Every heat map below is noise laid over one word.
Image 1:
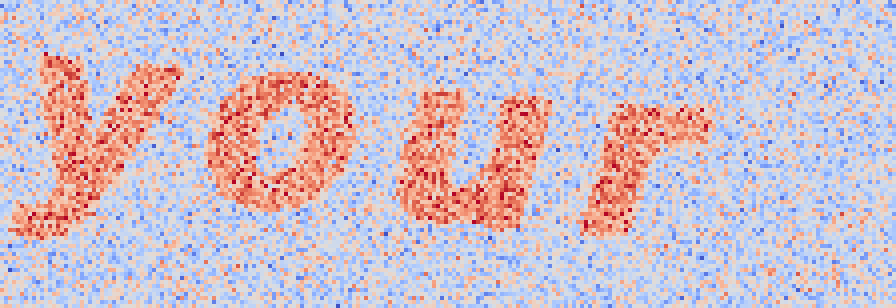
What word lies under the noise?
your
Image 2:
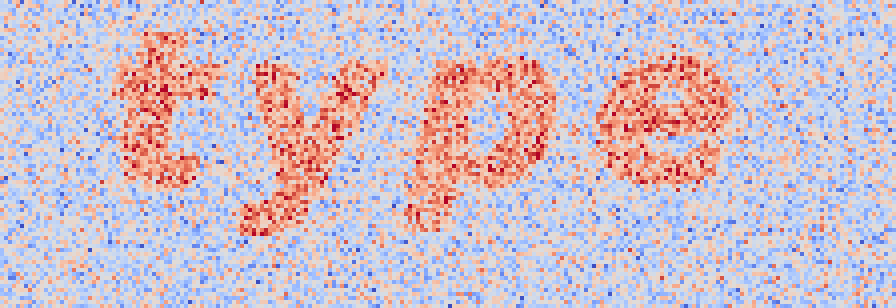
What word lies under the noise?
type
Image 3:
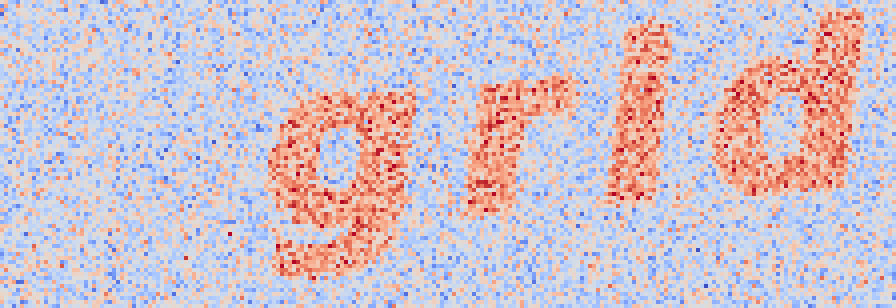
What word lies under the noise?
grid
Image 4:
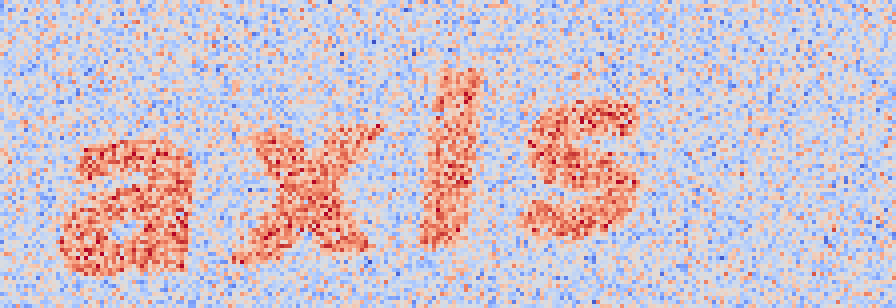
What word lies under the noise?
axis
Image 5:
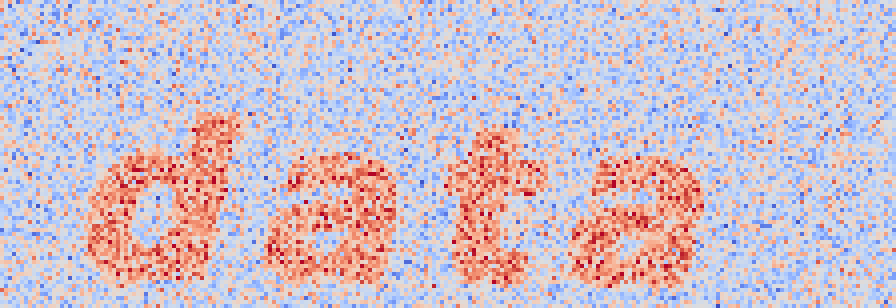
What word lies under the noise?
data
